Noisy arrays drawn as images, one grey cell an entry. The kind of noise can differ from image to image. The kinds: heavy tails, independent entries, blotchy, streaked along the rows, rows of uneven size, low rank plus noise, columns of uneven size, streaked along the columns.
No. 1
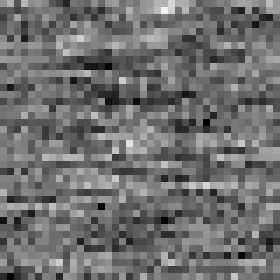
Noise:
streaked along the rows
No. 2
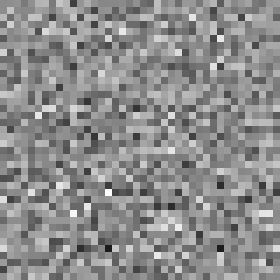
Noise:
low rank plus noise
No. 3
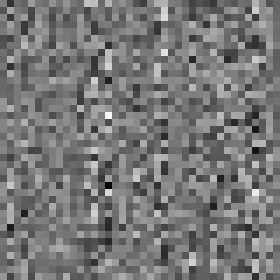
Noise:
columns of uneven size
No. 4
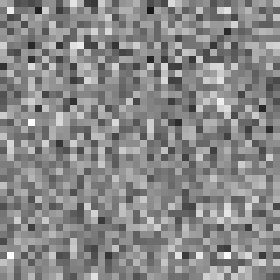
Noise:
low rank plus noise
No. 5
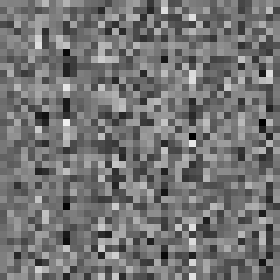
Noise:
columns of uneven size
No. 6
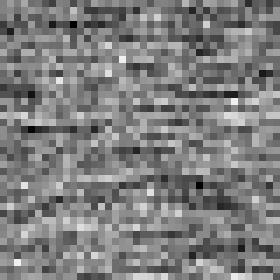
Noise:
streaked along the rows
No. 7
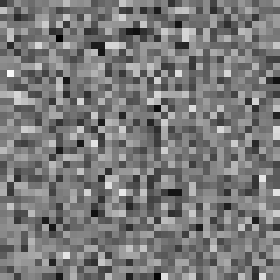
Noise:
low rank plus noise
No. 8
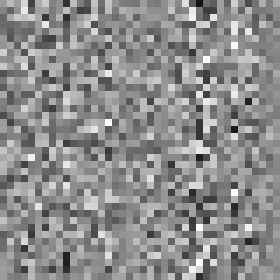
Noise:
columns of uneven size
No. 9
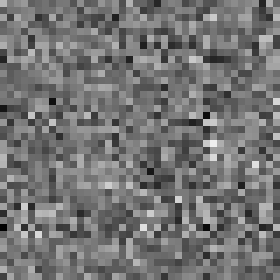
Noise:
low rank plus noise
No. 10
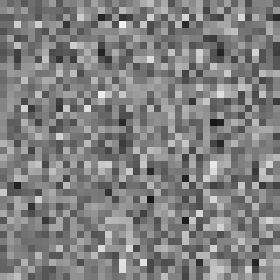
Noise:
low rank plus noise
